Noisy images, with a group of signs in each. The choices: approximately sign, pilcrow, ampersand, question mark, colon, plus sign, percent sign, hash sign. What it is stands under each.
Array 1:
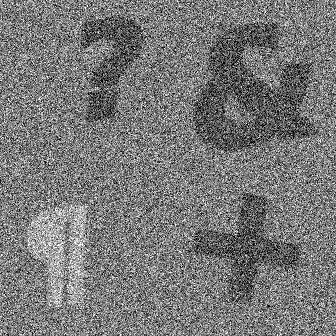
top left: dark question mark; top right: dark ampersand; bottom left: light pilcrow; bottom right: dark plus sign
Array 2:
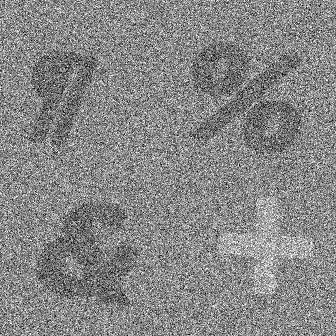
top left: dark pilcrow; top right: dark percent sign; bottom left: dark ampersand; bottom right: light plus sign
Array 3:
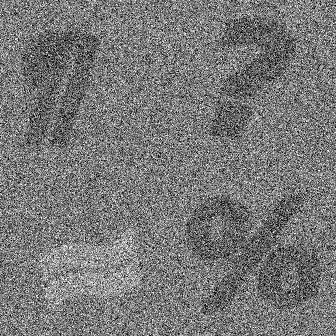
top left: dark pilcrow; top right: dark question mark; bottom left: light approximately sign; bottom right: dark percent sign
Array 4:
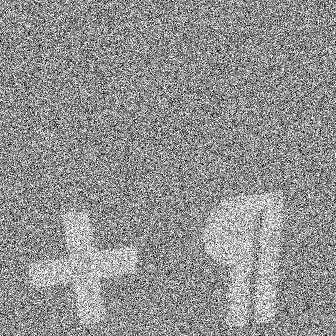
bottom left: light plus sign; bottom right: light pilcrow
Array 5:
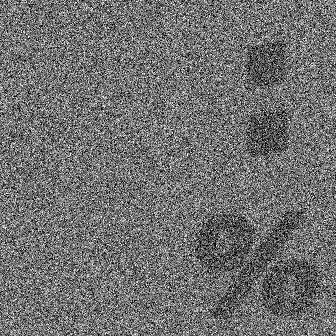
top right: dark colon; bottom right: dark percent sign
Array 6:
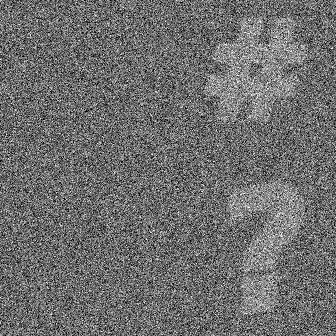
top right: light hash sign; bottom right: light question mark
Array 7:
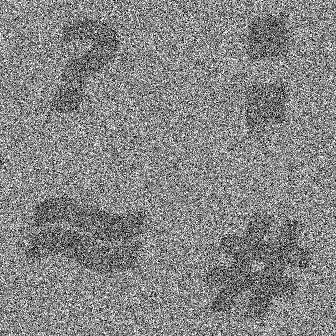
top left: dark question mark; top right: dark colon; bottom left: dark approximately sign; bottom right: dark hash sign
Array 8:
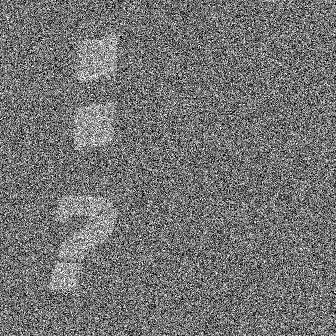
top left: light colon; bottom left: light question mark
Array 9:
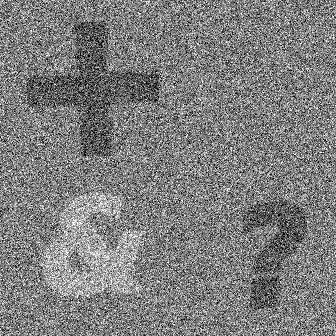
top left: dark plus sign; bottom left: light ampersand; bottom right: dark question mark
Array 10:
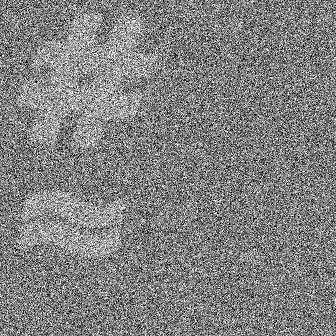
top left: light hash sign; bottom left: light approximately sign
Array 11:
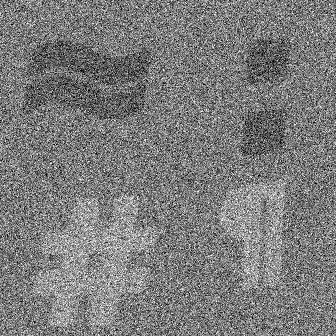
top left: dark approximately sign; top right: dark colon; bottom left: light hash sign; bottom right: light pilcrow
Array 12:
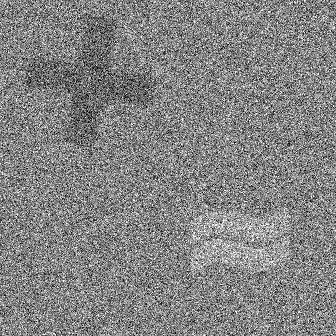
top left: dark plus sign; bottom right: light approximately sign
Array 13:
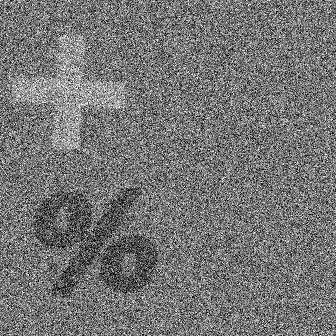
top left: light plus sign; bottom left: dark percent sign
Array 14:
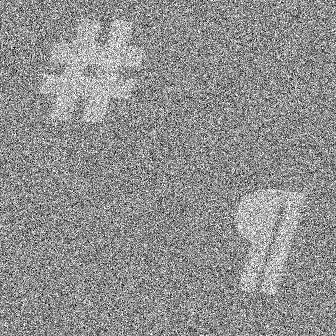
top left: light hash sign; bottom right: light pilcrow
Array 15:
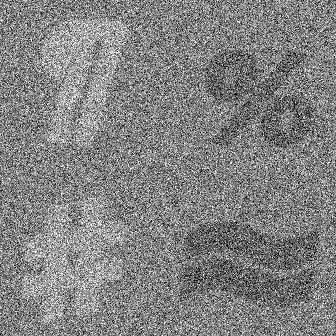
top left: light pilcrow; top right: dark percent sign; bottom left: light hash sign; bottom right: dark approximately sign
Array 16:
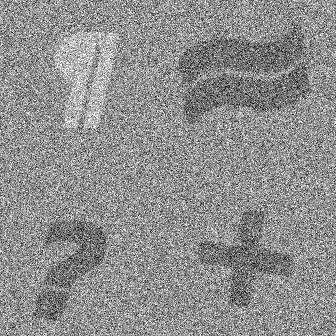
top left: light pilcrow; top right: dark approximately sign; bottom left: dark question mark; bottom right: dark plus sign
